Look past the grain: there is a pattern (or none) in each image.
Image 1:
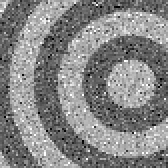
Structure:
rings round one point
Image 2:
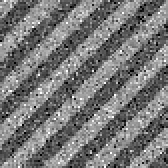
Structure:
diagonal stripes
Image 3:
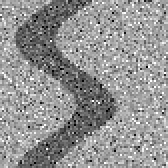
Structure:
a wavy band
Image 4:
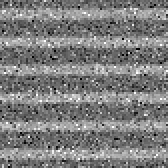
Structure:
horizontal stripes
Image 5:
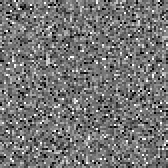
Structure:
only noise
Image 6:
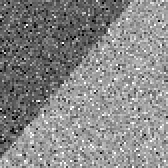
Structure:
a sharp edge
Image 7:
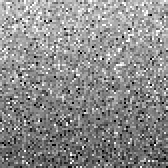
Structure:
a smooth slope
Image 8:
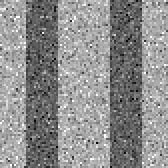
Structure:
vertical stripes
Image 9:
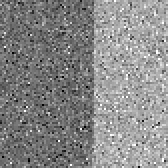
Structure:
a sharp edge
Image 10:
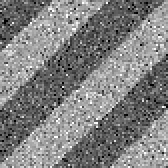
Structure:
diagonal stripes
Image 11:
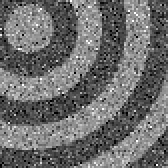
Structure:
rings round one point
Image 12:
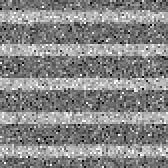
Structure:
horizontal stripes
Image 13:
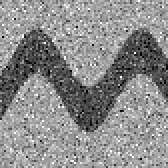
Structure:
a wavy band
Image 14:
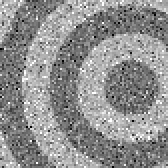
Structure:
rings round one point
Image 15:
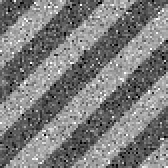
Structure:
diagonal stripes
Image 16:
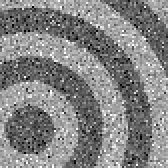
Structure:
rings round one point
